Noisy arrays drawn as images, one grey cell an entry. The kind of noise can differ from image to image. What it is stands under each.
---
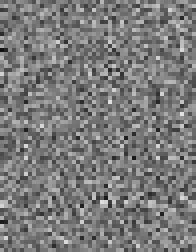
low rank plus noise
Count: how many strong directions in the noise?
two
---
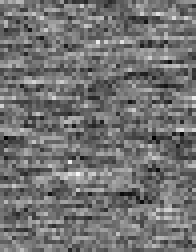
streaked along the rows
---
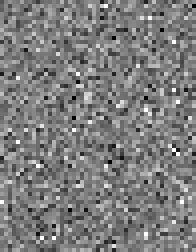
heavy tails
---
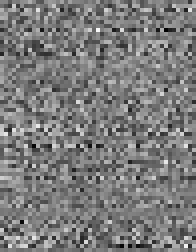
rows of uneven size
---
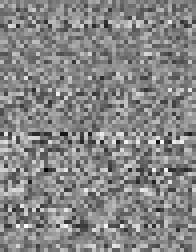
rows of uneven size
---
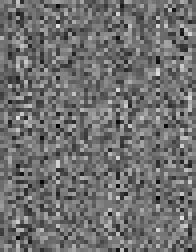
columns of uneven size
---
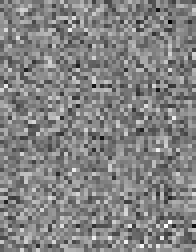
low rank plus noise
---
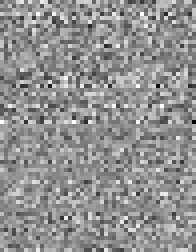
rows of uneven size
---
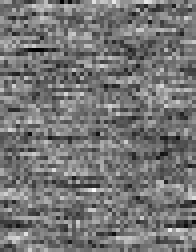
streaked along the rows
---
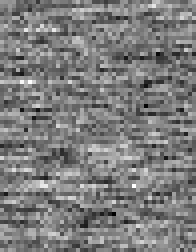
streaked along the rows
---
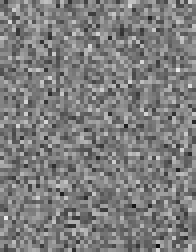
independent entries
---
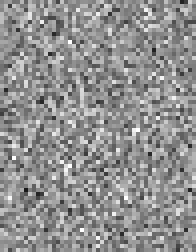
independent entries
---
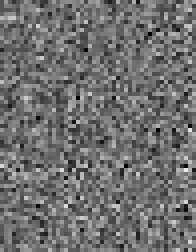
low rank plus noise
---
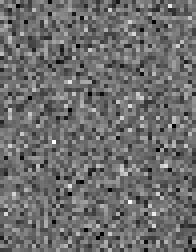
heavy tails
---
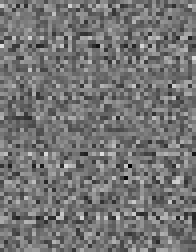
rows of uneven size
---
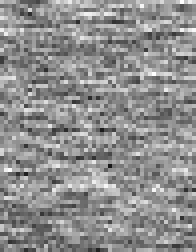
streaked along the rows
